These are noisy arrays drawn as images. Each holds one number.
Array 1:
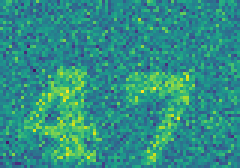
47
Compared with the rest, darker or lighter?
lighter
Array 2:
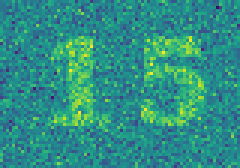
15
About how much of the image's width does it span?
two thirds
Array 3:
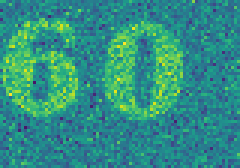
60
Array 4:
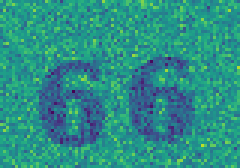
66
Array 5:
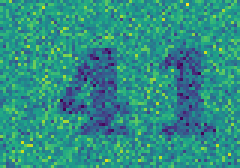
41
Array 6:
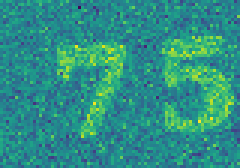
75
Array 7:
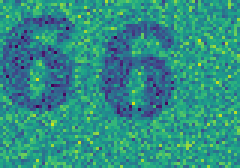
66
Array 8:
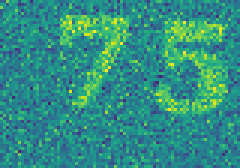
75
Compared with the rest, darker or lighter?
lighter
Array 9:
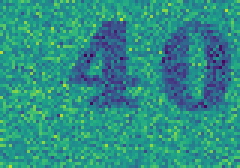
40
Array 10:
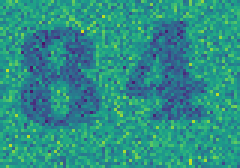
84
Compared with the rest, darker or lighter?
darker
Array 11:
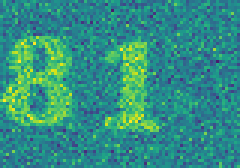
81
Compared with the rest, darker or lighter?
lighter
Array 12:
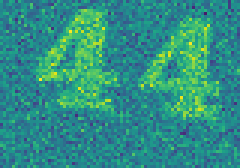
44
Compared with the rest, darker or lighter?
lighter
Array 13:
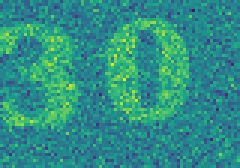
30
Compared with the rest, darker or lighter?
lighter
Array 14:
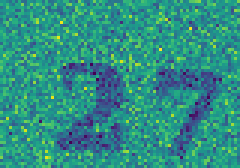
27
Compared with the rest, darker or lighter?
darker
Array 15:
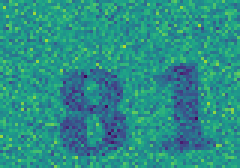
81
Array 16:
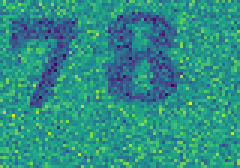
78
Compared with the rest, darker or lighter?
darker
